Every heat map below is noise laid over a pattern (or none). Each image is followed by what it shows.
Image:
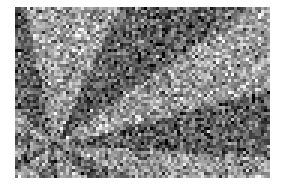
spokes from one point
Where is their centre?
bottom left
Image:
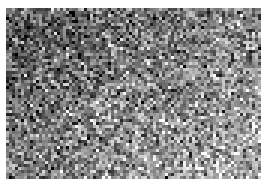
a smooth slope
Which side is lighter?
bottom right
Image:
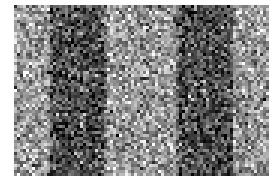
vertical stripes
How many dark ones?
2
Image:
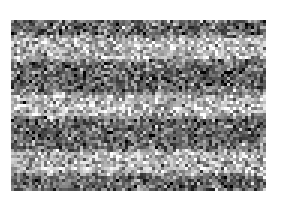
horizontal stripes
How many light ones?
3
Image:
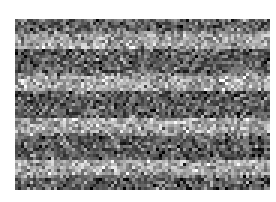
horizontal stripes
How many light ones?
4
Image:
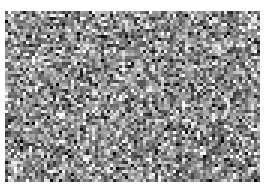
only noise
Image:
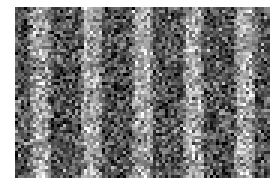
vertical stripes
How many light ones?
5
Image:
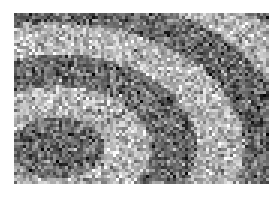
rings round one point
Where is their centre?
bottom left
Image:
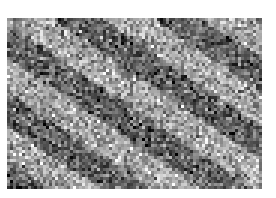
diagonal stripes
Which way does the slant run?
top left to bottom right
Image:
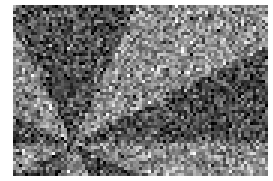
spokes from one point
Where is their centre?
bottom left
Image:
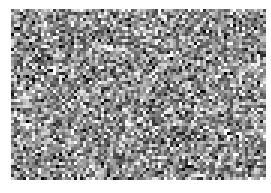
only noise
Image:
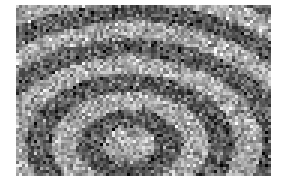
rings round one point
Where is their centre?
bottom middle
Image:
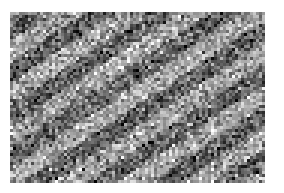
diagonal stripes
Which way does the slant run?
bottom left to top right
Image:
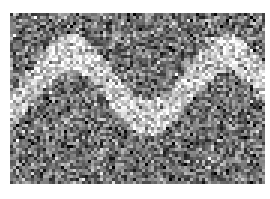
a wavy band
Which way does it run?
left to right
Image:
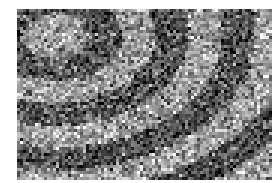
rings round one point
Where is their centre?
top left
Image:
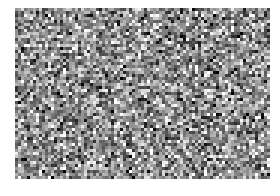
only noise
